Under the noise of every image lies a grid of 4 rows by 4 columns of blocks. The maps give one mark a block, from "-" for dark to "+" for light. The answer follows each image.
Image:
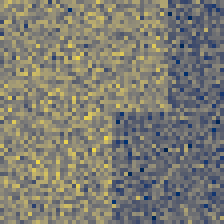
+ + + -
+ + + -
+ + - -
+ + - -
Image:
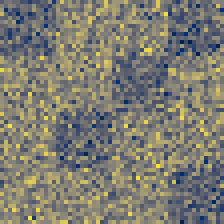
- + + -
+ + - +
+ - + +
+ + + -
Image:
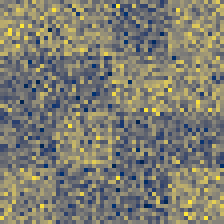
+ + - +
- - + +
- + - -
+ - - +
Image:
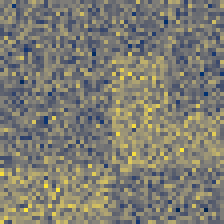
- - - -
- - + -
- - + +
+ + - -
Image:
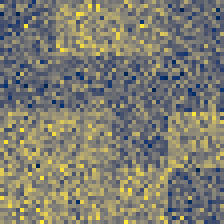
- + + -
- - - -
+ + - +
+ + + -
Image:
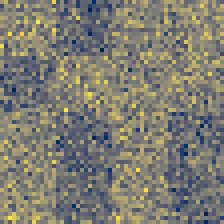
+ - + +
- + + +
+ - + -
+ - + -
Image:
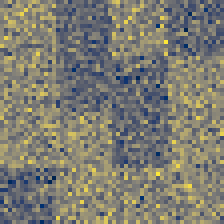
+ - + -
+ - - +
+ + - +
- + + +
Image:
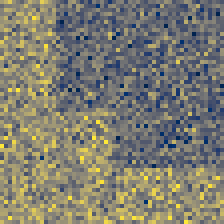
+ - - -
+ - - -
+ + - -
+ + + +
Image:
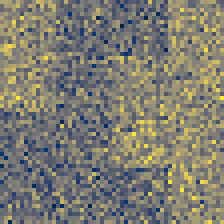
+ - - +
+ - + +
- - + +
- - - +
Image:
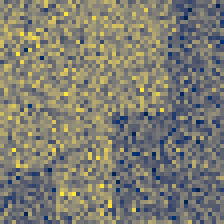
+ + + -
+ + + -
+ + - -
- + - -
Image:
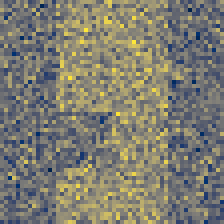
- + + -
- + + -
- - + -
- + + -
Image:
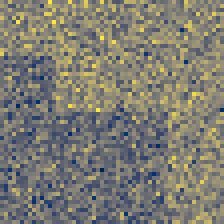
+ + + +
- + + +
- - - +
- - - +
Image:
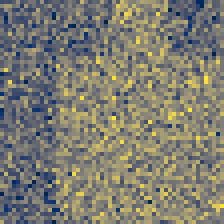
- - + -
- + + +
- + + +
- + + +
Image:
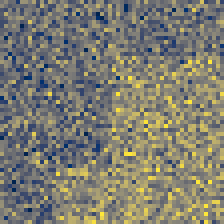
- - - -
- - + +
- - + +
- + + +
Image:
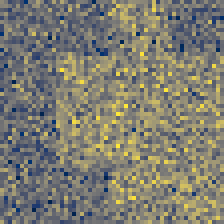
- - + -
- + + +
- + + +
- - + +
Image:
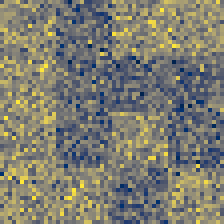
+ - + +
+ - - -
+ - + -
+ + - +
